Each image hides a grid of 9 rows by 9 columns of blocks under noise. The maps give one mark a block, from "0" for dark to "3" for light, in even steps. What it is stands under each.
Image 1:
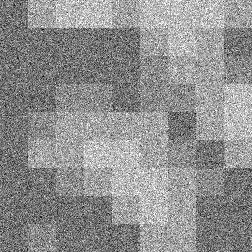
023323332
000002320
000001221
001101123
012222023
022332102
001233210
000023200
010002200
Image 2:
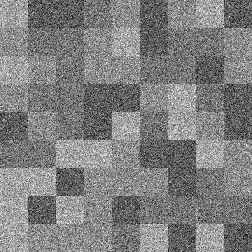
300120230
211230112
321221102
211002310
021031320
113320032
330222012
303201111
322213030
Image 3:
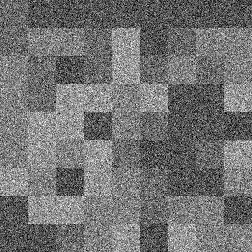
100000000
122130122
210131212
213323003
233021000
232310013
320321002
033221220
001230322
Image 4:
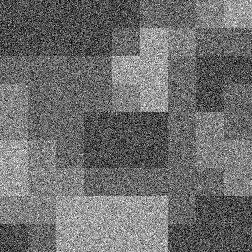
000001123
000013211
111133100
211123101
211000121
321000122
322111112
223333100
013333000
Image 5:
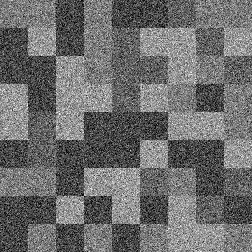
220200122
030213313
003211321
303313202
313000332
010003003
220331201
003030310
020202332
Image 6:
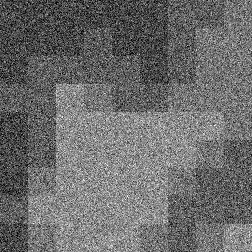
000000112
000100122
011110122
113211222
013333332
013333321
023333211
133333111
023332123
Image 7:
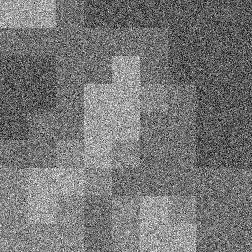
331000000
111111000
001131000
001332100
011331100
112321100
233211111
232123211
222123311
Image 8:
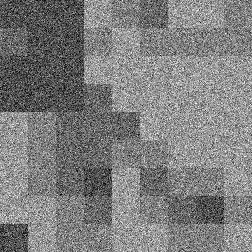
000321332
100232222
000333333
000133333
321113333
321122333
321031223
332132102
032233223
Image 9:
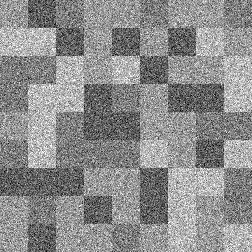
201221221
330202032
113230223
133012003
231002211
131113203
000220331
212020321
202212323
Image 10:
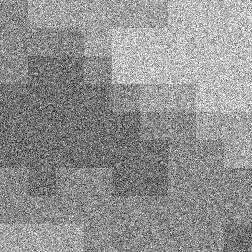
122222333
111233333
100133333
000012233
000001122
000000112
101100111
111111111
222111110
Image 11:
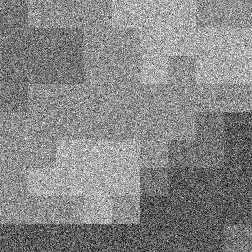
122233322
111223333
111223233
122222222
222222210
223332110
233331000
222320000
000000001
